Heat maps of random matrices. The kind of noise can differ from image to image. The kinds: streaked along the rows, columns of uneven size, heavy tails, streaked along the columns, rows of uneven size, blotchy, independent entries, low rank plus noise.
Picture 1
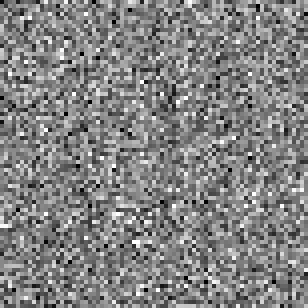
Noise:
independent entries
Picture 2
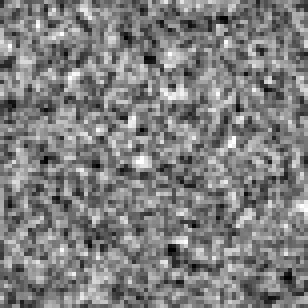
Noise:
blotchy
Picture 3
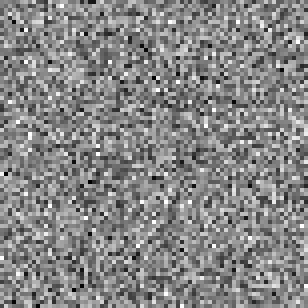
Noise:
independent entries
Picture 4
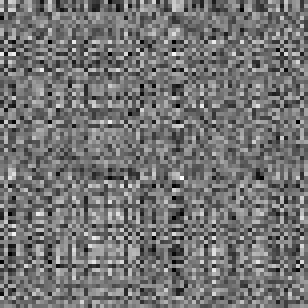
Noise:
low rank plus noise
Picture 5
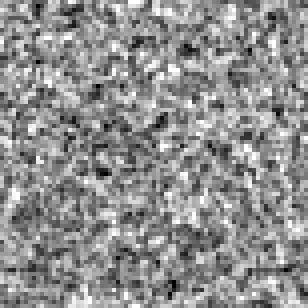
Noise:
blotchy
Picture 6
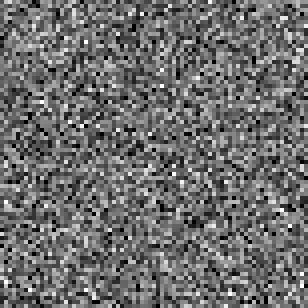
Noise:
independent entries
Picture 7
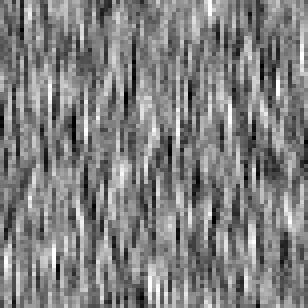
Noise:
streaked along the columns
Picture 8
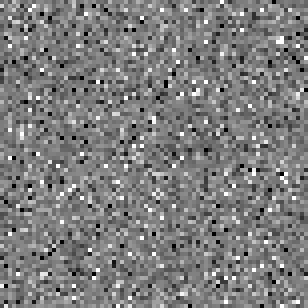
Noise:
heavy tails
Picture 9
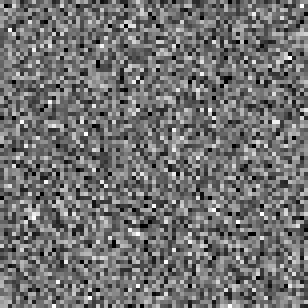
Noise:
independent entries
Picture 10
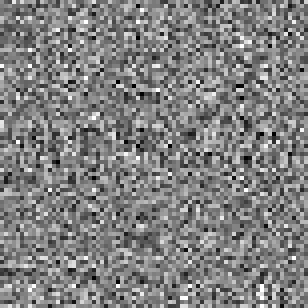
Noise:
low rank plus noise
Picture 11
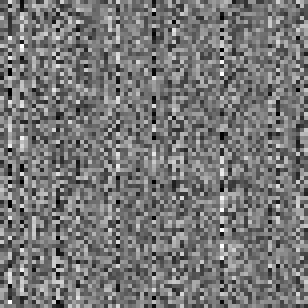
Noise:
columns of uneven size
